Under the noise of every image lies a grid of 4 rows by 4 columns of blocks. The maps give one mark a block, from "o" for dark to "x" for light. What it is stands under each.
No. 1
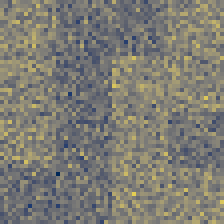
x o o x
x o x x
x o x o
o o x x
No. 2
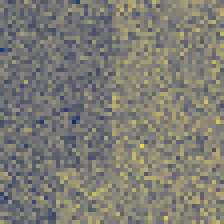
o o x x
o o x x
o o x x
o x x x
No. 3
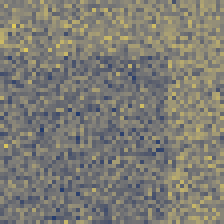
x x x x
o o o x
o o o x
o o o x
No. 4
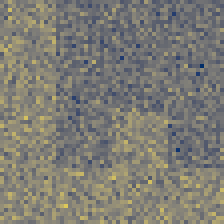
x o o o
x o o o
x o x o
x x x x
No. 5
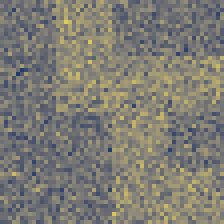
o x o o
o x x x
o o x o
o o x x
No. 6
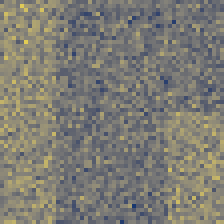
x o o o
x o o o
x o o x
x o o x
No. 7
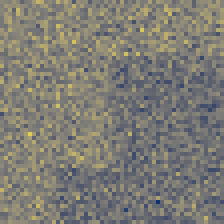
x x x x
x x o o
x x o o
x o o o
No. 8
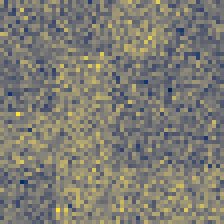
o o x o
o x o o
x x o o
o x x x
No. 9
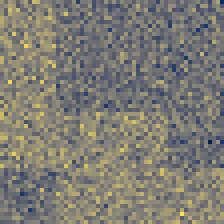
x o o o
x o o o
x x x o
o x x x
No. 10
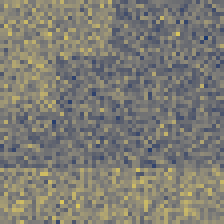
x x o o
x o o o
o o o o
x x x x
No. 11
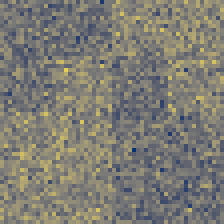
o o x x
o x o x
x x o o
x x o o
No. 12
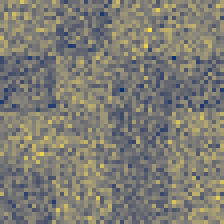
x o x x
o x o o
x x o x
o x o x
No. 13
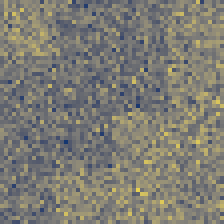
x o o x
o o o x
o o x x
o x x x
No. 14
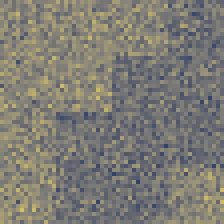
x x x o
x x o o
x o o o
x o o x
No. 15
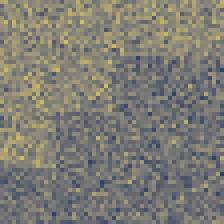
x x x x
x x o o
x o o o
o o o o
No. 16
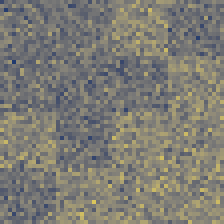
o o x o
o o o x
x o x x
o x x x
